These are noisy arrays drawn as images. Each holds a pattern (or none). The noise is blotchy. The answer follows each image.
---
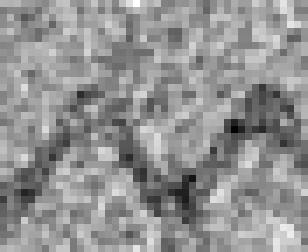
a wavy band
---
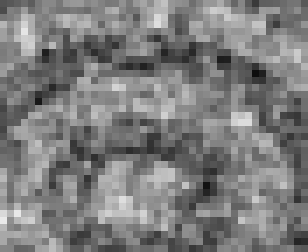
rings round one point
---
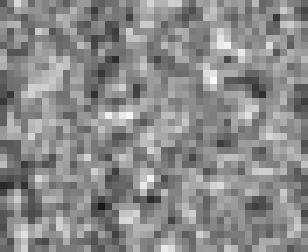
only noise
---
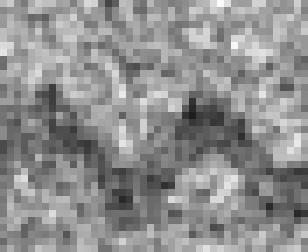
a wavy band
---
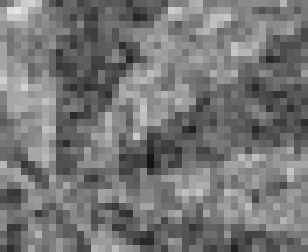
spokes from one point
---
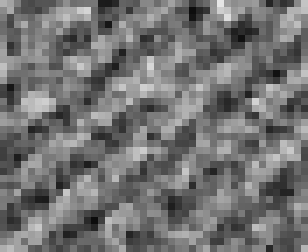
diagonal stripes
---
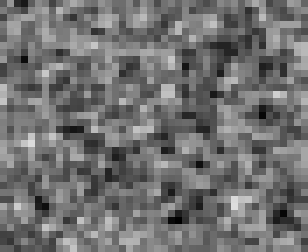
only noise
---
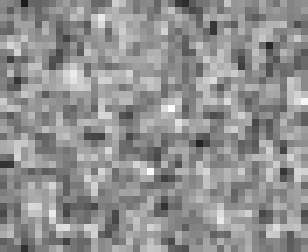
only noise
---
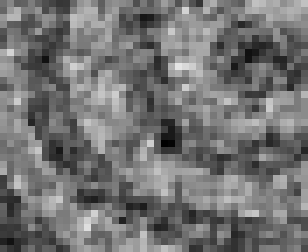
rings round one point
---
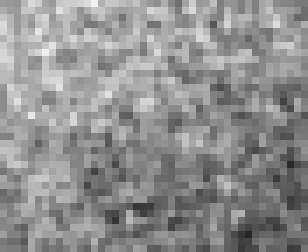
a smooth slope
